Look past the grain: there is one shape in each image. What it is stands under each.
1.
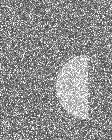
half disc
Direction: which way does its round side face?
left
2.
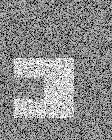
square with a notch
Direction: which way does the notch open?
left
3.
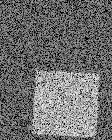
square
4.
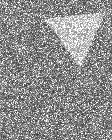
triangle
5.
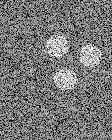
three dots
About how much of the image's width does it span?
half
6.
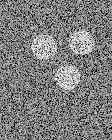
three dots
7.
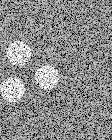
three dots
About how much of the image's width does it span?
half
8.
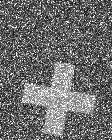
cross
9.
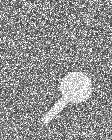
lollipop
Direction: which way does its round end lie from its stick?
up and right
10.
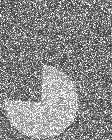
disc with a wedge cut out
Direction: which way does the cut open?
up and left
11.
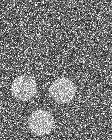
three dots
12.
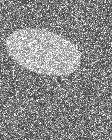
ellipse
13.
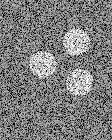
three dots
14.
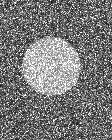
disc
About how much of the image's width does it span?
half
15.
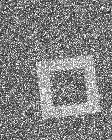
square frame
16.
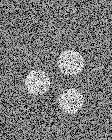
three dots
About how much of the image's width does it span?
half
